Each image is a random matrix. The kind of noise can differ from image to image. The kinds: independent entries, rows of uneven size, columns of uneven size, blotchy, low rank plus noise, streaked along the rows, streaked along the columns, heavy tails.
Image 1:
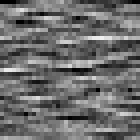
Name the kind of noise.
streaked along the rows
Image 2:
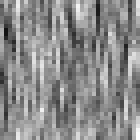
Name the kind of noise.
streaked along the columns
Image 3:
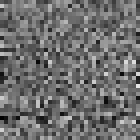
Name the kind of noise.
low rank plus noise
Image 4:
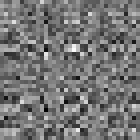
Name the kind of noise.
low rank plus noise
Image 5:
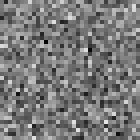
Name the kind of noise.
independent entries
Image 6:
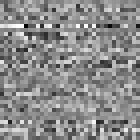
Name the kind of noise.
rows of uneven size
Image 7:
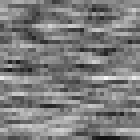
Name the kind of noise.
streaked along the rows
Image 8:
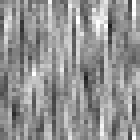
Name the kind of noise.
streaked along the columns
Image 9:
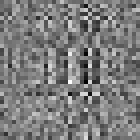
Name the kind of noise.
low rank plus noise
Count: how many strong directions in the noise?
one
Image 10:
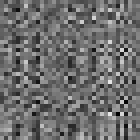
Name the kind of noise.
low rank plus noise
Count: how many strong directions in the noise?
one
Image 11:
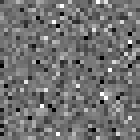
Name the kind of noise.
heavy tails
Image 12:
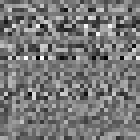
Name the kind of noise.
rows of uneven size
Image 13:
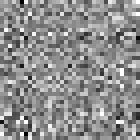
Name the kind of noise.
low rank plus noise
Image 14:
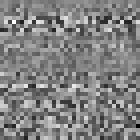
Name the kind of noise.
rows of uneven size
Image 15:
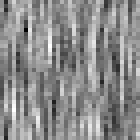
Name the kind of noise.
streaked along the columns
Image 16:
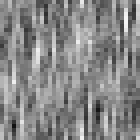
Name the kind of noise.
streaked along the columns
